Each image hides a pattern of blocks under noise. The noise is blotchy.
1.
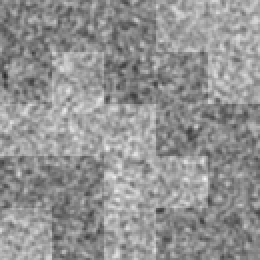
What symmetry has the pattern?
mirrored about the diagonal from the bottom left
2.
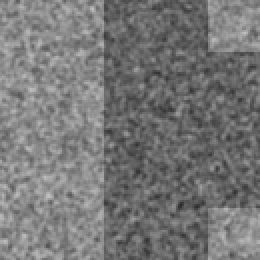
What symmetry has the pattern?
top and bottom mirror each other
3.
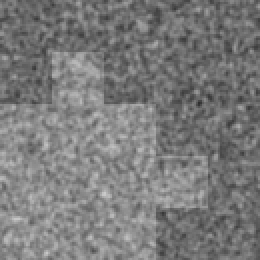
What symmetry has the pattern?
mirrored about the diagonal from the bottom left
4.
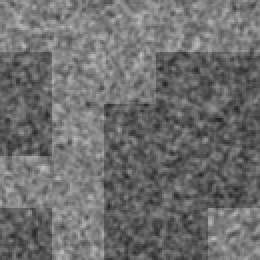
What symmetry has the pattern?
no symmetry
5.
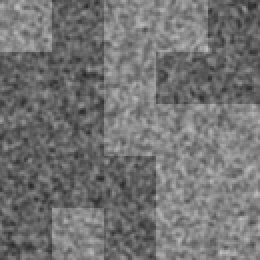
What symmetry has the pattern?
no symmetry
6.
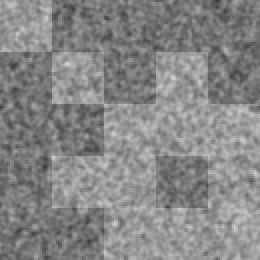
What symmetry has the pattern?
mirrored about the diagonal from the top left
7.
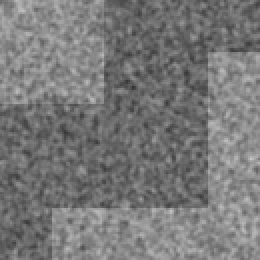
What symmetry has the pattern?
mirrored about the diagonal from the top left
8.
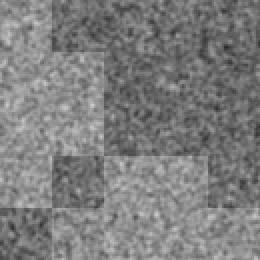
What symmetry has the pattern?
mirrored about the diagonal from the bottom left
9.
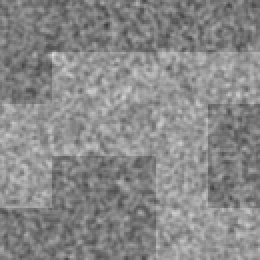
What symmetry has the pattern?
no symmetry
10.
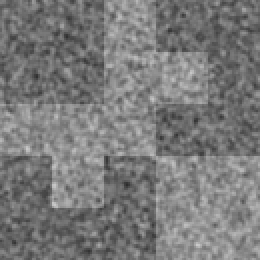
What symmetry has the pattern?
mirrored about the diagonal from the top left
